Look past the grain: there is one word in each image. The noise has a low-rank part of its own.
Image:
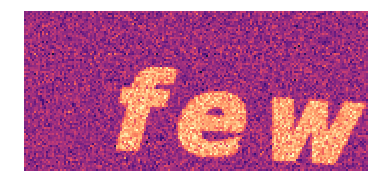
few
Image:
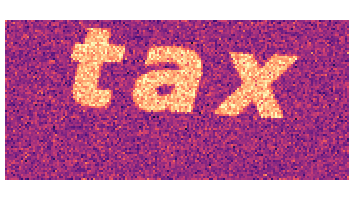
tax
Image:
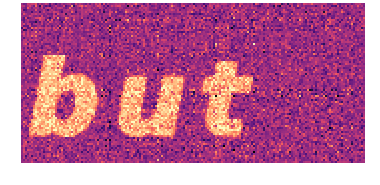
but
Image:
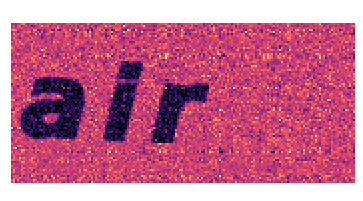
air
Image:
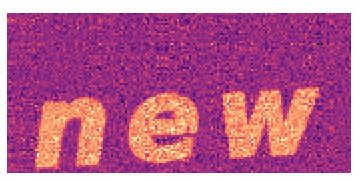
new
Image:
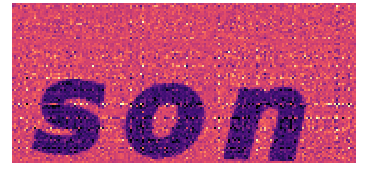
son
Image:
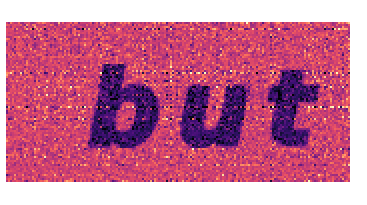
but
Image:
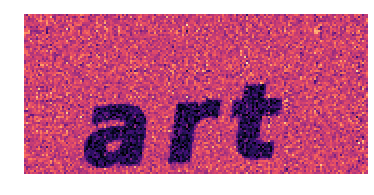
art
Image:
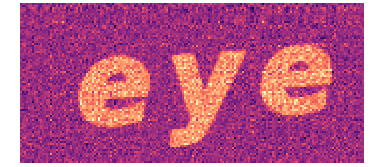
eye
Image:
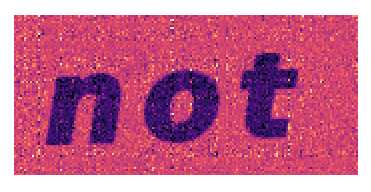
not
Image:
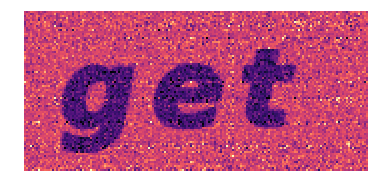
get
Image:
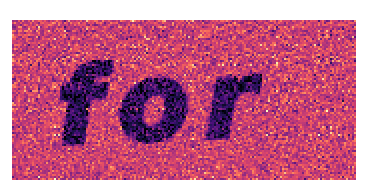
for
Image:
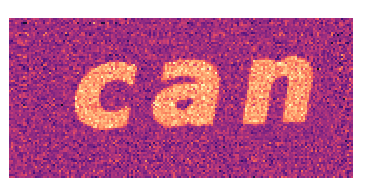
can
